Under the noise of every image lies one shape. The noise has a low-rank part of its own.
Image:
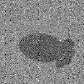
footprint
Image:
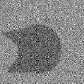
cat's head
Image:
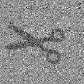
pair of scissors
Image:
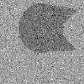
cat's head
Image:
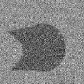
cat's head
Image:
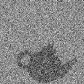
teapot
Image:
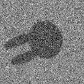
rabbit's head
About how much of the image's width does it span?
two thirds
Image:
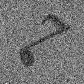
musical note
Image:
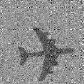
airplane
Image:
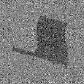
flag
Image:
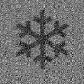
snowflake
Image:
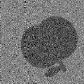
apple
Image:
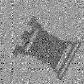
chess rook
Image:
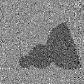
chess pawn
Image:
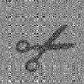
pair of scissors
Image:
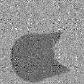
cat's head
